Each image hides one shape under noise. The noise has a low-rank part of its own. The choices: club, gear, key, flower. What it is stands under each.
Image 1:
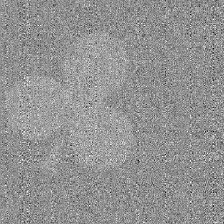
club
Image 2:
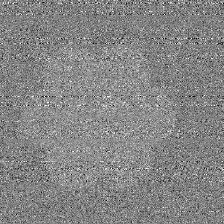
flower
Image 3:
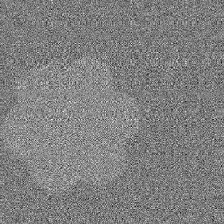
flower
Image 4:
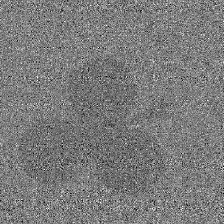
club
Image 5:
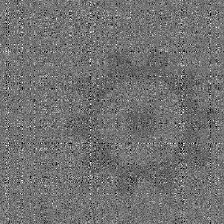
gear
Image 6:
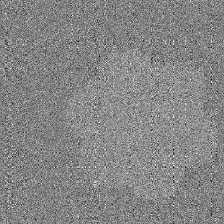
flower
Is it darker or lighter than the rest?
lighter
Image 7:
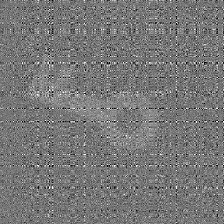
key
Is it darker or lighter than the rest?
lighter
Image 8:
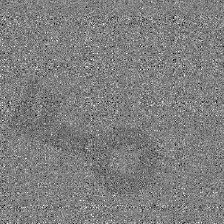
key
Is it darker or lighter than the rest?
darker
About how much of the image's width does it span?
two thirds
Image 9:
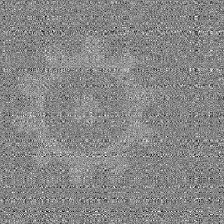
gear
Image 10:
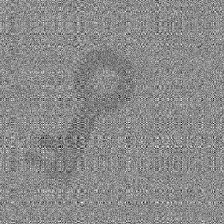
key
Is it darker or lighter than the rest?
darker
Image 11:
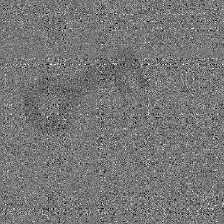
key
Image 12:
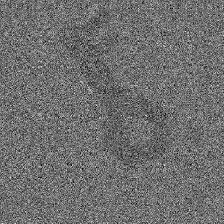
key
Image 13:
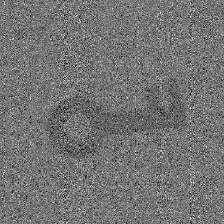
key
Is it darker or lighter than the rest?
darker
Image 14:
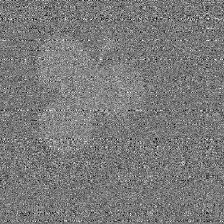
club
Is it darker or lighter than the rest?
lighter
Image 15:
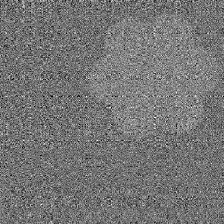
flower
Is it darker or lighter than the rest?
lighter
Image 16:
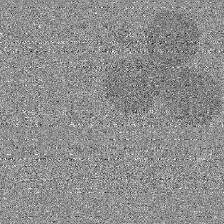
club
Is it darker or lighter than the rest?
darker
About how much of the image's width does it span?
half
